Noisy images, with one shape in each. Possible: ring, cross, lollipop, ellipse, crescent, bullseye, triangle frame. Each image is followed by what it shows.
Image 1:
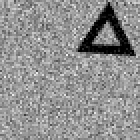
dark triangle frame, top right
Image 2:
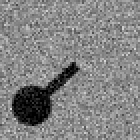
dark lollipop
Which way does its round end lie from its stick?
down and left
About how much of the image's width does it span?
half
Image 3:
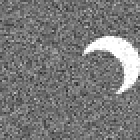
light crescent, middle right
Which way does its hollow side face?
down and left
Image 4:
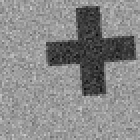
dark cross
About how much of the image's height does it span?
two thirds
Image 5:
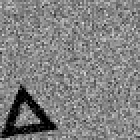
dark triangle frame, bottom left
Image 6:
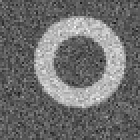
light ring
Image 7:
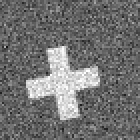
light cross
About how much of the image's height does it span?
half
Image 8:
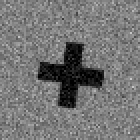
dark cross
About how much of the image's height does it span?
half
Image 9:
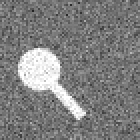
light lollipop
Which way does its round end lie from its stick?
up and left
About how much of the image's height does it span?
half
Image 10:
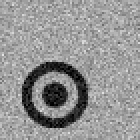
dark bullseye
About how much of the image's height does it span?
half
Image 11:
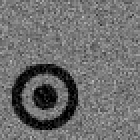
dark bullseye
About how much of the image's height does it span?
half
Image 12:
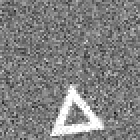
light triangle frame, bottom middle
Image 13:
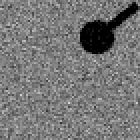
dark lollipop, top right
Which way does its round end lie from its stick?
down and left
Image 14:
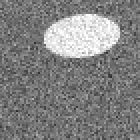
light ellipse
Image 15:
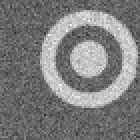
light bullseye
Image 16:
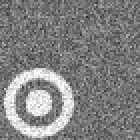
light bullseye
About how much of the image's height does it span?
half
